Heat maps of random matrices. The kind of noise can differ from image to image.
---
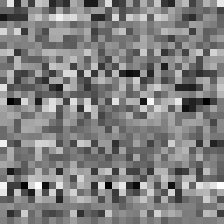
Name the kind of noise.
rows of uneven size
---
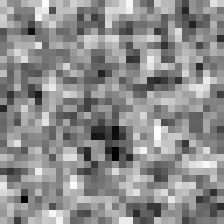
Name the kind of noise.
blotchy
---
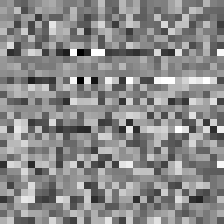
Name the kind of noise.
rows of uneven size
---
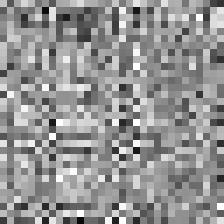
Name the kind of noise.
low rank plus noise
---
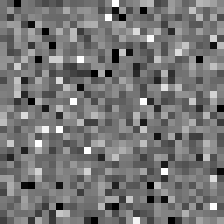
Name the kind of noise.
heavy tails
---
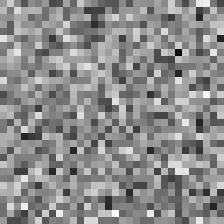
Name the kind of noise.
independent entries
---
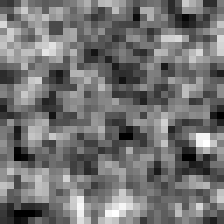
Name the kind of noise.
blotchy
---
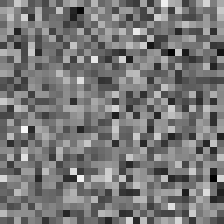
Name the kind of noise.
low rank plus noise
